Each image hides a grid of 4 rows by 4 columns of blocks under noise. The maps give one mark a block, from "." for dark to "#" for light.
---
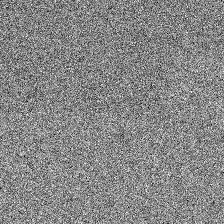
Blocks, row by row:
. . . .
. . . #
# # # #
# # # #
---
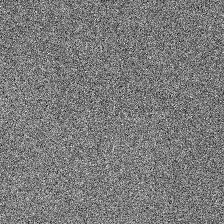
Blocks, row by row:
. . . .
# . . .
# # # .
# # # .
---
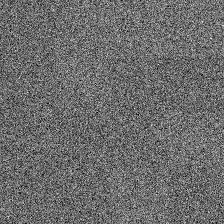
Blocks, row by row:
. # # #
. # . .
. . . #
. . # .
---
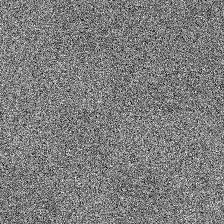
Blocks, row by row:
# . . .
# # . .
# . # #
. # . #
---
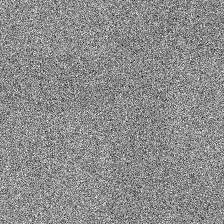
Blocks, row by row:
# # . .
. . . #
# # . #
# # . .
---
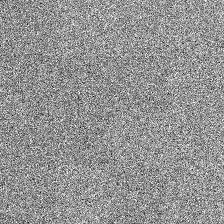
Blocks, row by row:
. # # #
. . . #
. . # #
. # . #
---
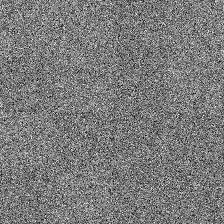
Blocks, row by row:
# # . #
. # . #
# . . .
. # . .
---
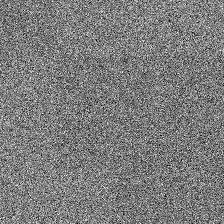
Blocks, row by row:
. # # #
# . . .
# . . .
# # . .
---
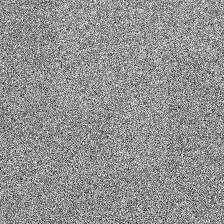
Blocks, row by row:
. # # #
. # # .
. . # .
. . . .
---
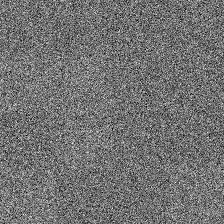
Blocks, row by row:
. . . .
# # . .
. # . .
# . . #
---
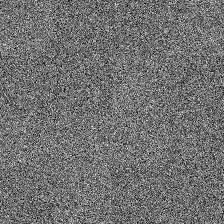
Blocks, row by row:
# . . #
. . # .
# # # .
. # . .
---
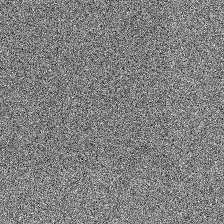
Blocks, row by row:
. . . #
. . . #
. . . #
# # # #
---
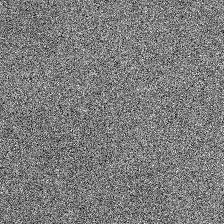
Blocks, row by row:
. # # #
# # # #
. . # #
. . . #
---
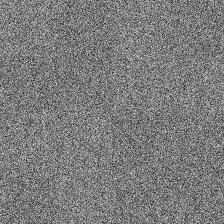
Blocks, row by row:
# . # .
. . # #
# # . .
. # . .
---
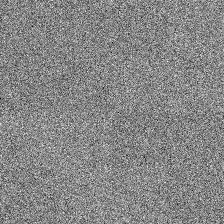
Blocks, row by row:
. . . #
. . # #
# # . .
. # # .
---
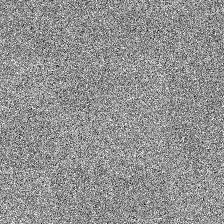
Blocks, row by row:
. . . .
# . # .
. # # .
# . . #
